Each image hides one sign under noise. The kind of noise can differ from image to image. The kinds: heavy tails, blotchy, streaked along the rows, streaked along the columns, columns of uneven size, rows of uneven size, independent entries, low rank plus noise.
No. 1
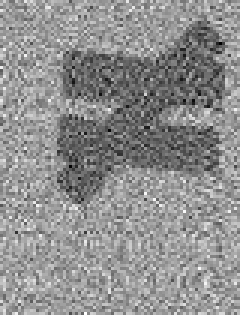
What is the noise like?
low rank plus noise
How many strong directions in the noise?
five to eight
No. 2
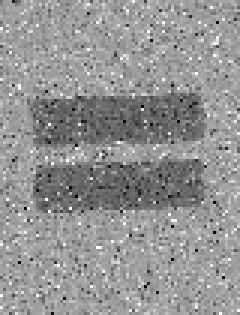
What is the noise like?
heavy tails
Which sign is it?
equals sign
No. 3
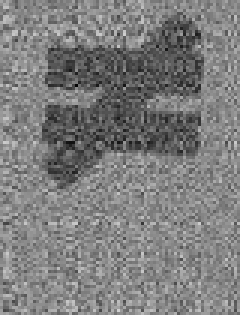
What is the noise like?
low rank plus noise
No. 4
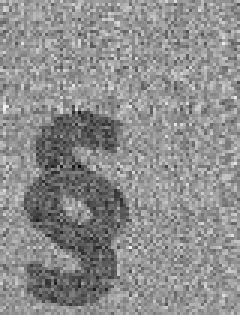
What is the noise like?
low rank plus noise
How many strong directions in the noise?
five to eight
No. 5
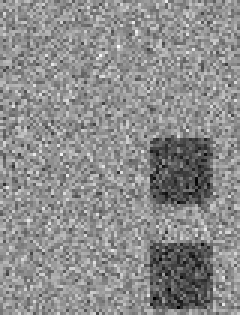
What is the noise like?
independent entries
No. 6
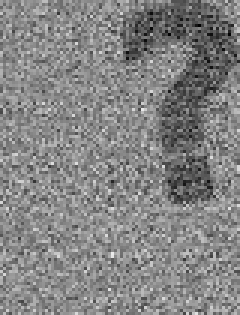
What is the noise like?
low rank plus noise
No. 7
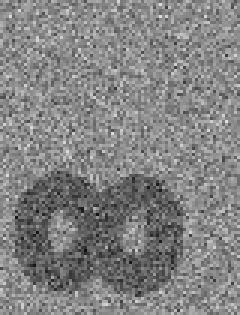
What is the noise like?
independent entries
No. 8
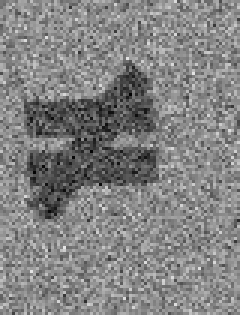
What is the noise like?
independent entries
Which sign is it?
not-equal sign
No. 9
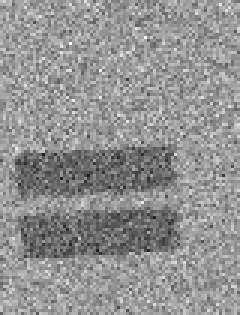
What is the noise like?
independent entries
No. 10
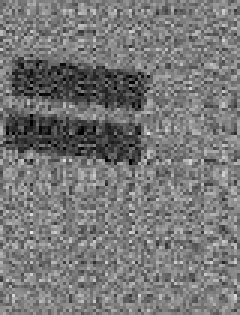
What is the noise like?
low rank plus noise
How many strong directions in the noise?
three or four
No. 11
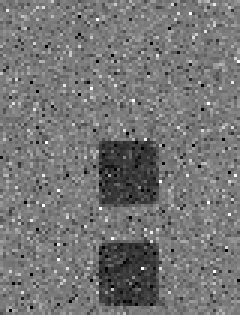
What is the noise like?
heavy tails
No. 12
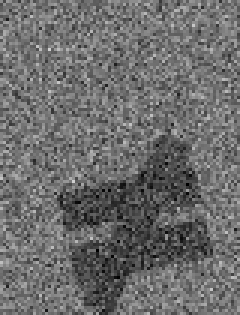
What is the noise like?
independent entries
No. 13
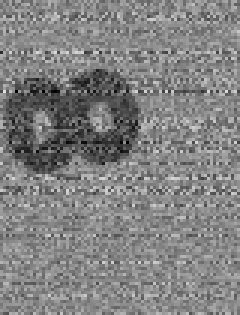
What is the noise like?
rows of uneven size
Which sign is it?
infinity sign
